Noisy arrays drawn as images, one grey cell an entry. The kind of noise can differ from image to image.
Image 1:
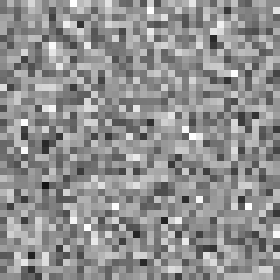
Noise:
independent entries
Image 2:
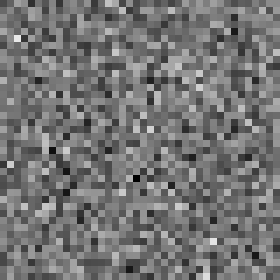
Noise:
independent entries
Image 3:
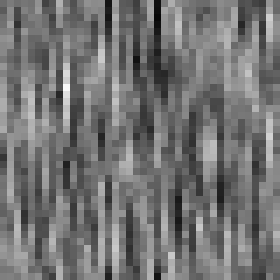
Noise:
streaked along the columns
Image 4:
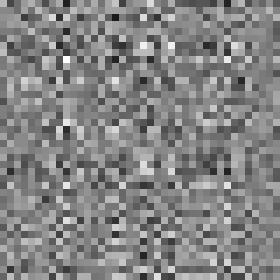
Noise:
low rank plus noise
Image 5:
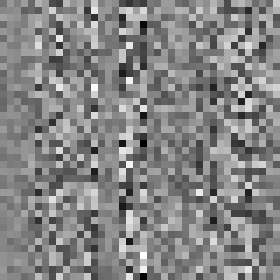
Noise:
columns of uneven size
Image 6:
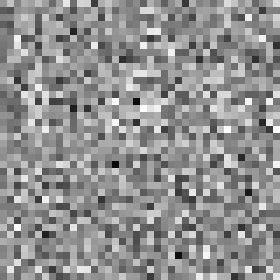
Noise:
low rank plus noise
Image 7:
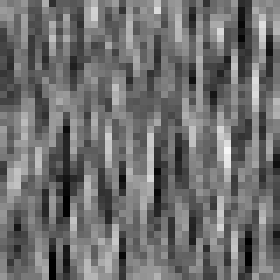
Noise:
streaked along the columns
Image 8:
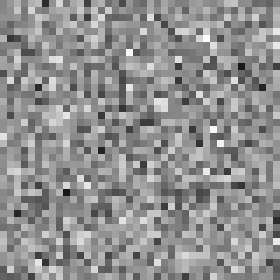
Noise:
independent entries
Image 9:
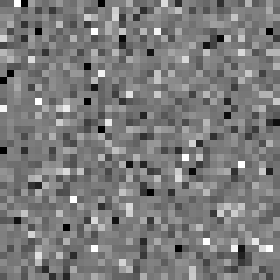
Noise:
heavy tails
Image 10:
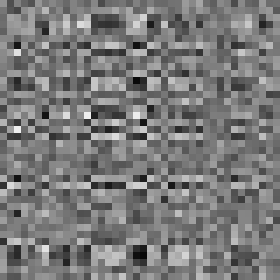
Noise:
low rank plus noise
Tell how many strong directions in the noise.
one
